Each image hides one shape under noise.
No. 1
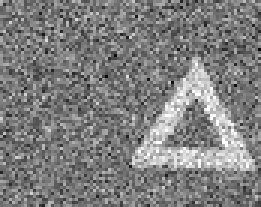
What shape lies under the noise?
triangle frame
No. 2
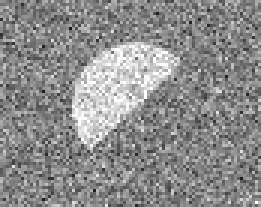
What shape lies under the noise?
half disc
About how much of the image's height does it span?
half
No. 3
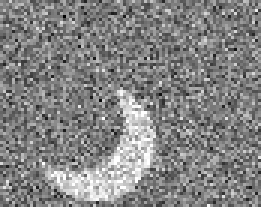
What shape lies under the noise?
crescent
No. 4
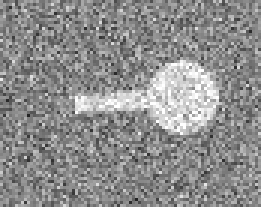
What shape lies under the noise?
lollipop
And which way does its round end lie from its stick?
right
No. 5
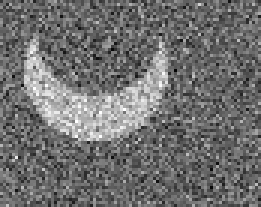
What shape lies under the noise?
crescent
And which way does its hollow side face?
up
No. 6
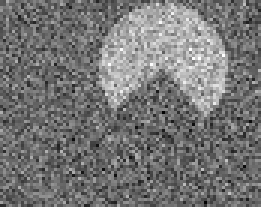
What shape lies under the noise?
disc with a wedge cut out
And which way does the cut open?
down
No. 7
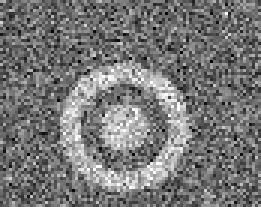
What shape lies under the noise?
bullseye
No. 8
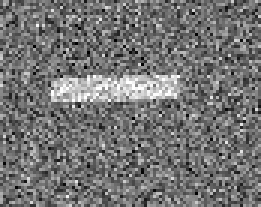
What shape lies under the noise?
bar
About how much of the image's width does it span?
half
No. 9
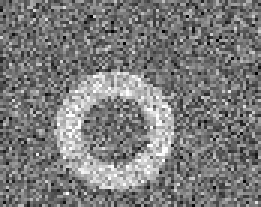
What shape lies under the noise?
ring
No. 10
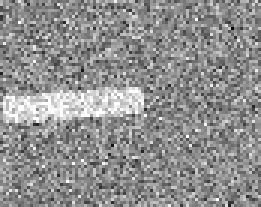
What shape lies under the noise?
bar
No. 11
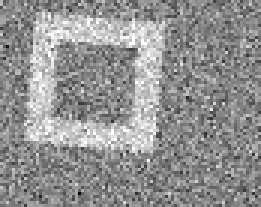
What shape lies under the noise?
square frame
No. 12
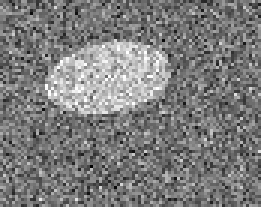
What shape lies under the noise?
ellipse
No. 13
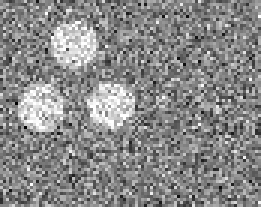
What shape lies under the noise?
three dots
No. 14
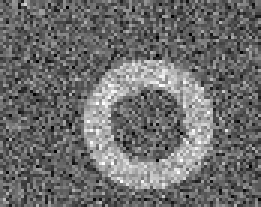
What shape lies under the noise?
ring
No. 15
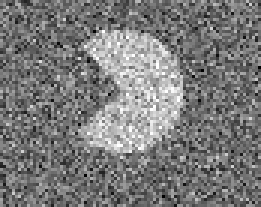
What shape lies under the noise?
disc with a wedge cut out
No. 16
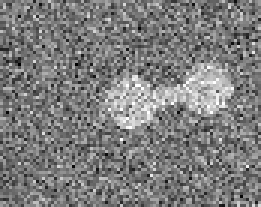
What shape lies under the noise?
dumbbell
